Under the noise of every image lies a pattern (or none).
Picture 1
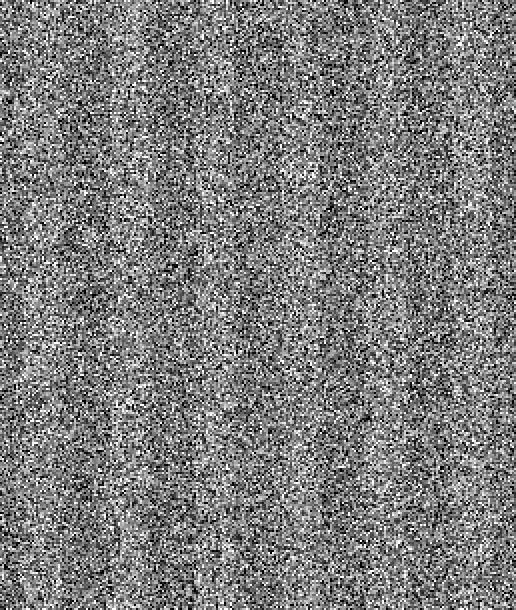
vertical stripes
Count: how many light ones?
6
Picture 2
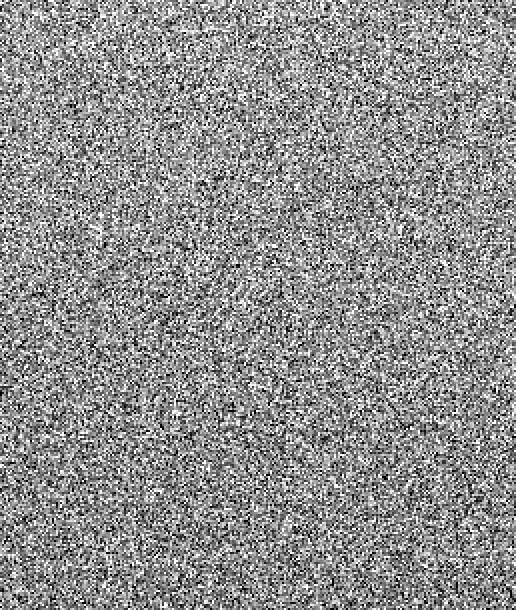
a smooth slope
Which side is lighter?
top
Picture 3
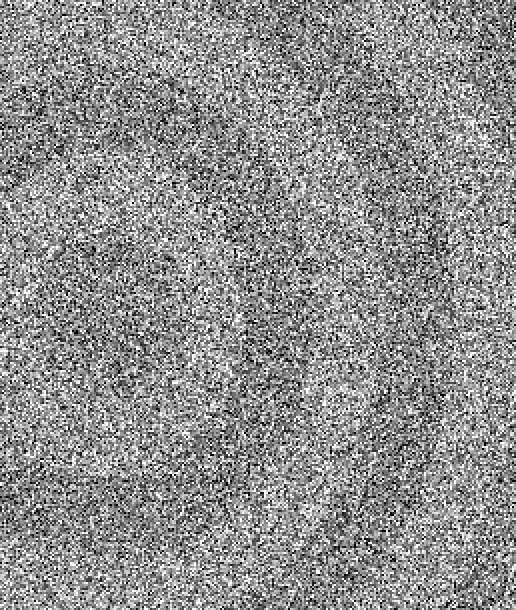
rings round one point
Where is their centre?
middle left
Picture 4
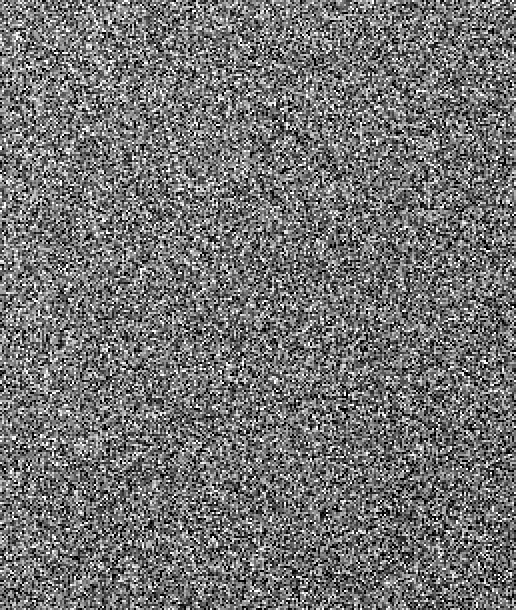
a smooth slope
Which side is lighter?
top left
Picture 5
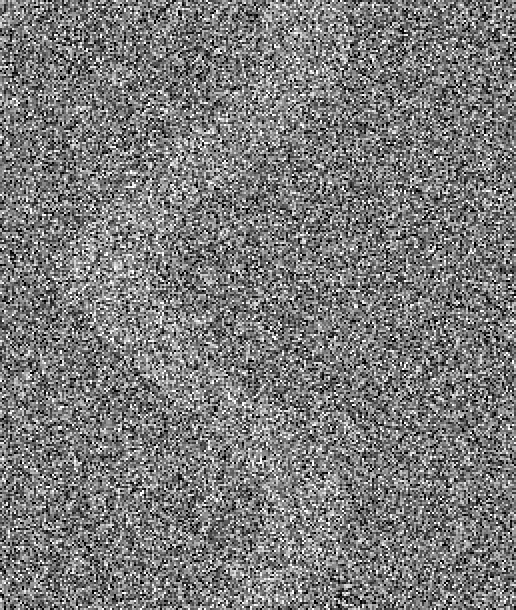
a wavy band
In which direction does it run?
top to bottom
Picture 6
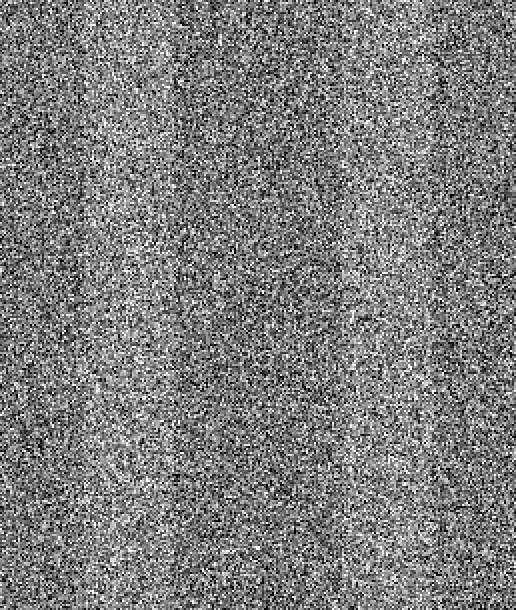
vertical stripes
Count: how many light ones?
2
